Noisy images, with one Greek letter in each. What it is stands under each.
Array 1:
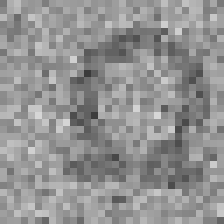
dark omega
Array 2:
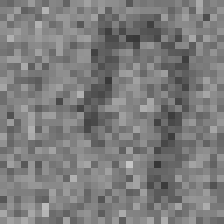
dark eta
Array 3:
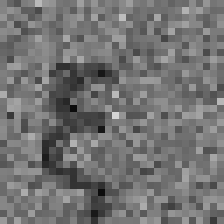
dark xi
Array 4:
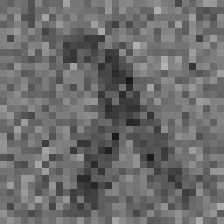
dark lambda
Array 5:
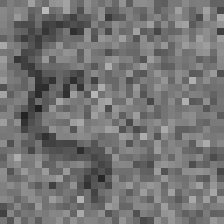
dark xi
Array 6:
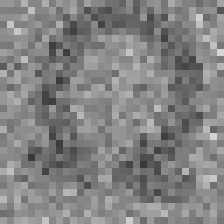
dark omega
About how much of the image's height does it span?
nearly all
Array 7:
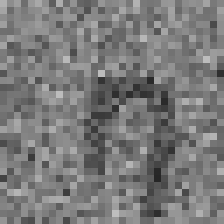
dark eta
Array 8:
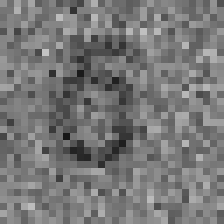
dark delta
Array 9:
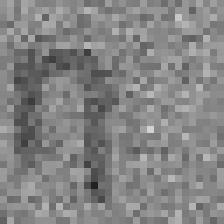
dark eta
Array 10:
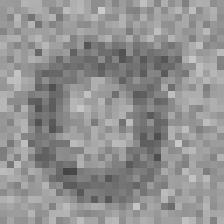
dark sigma
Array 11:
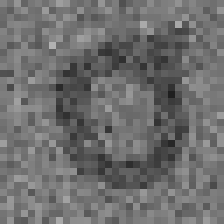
dark sigma
